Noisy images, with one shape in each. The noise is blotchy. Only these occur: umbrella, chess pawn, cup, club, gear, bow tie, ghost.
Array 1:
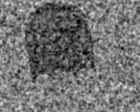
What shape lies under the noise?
ghost
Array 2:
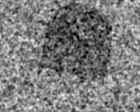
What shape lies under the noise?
ghost
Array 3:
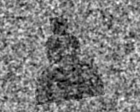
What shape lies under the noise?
chess pawn
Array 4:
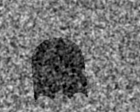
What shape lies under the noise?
ghost
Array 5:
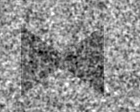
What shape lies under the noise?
bow tie
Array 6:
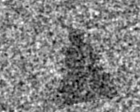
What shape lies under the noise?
chess pawn
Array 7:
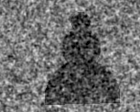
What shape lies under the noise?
chess pawn
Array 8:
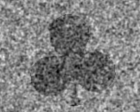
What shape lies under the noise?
club
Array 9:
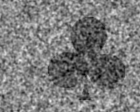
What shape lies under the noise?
club
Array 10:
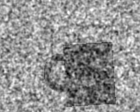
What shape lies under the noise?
cup
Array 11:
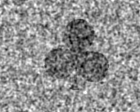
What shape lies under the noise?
club
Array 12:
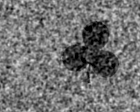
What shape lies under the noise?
club
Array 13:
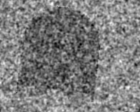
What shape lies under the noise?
ghost
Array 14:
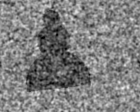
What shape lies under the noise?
chess pawn
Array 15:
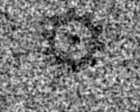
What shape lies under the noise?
gear
